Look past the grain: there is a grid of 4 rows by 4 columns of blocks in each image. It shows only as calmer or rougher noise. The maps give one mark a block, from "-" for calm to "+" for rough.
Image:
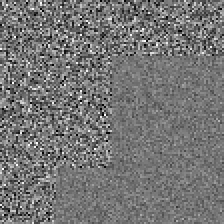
++++
++--
++--
+---
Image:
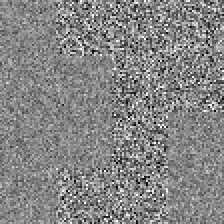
-+++
--++
--+-
-++-
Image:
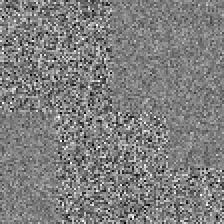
++--
++--
-++-
-+++
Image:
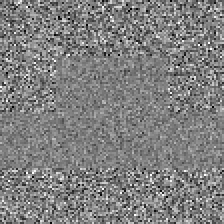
++++
+--+
----
++++
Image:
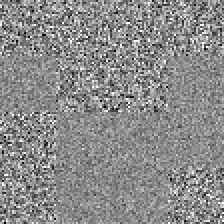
++++
-++-
+---
+--+
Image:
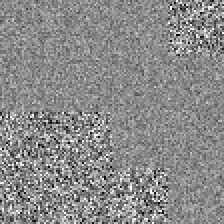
---+
----
++--
+++-
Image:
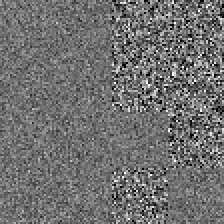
--++
--++
---+
--+-
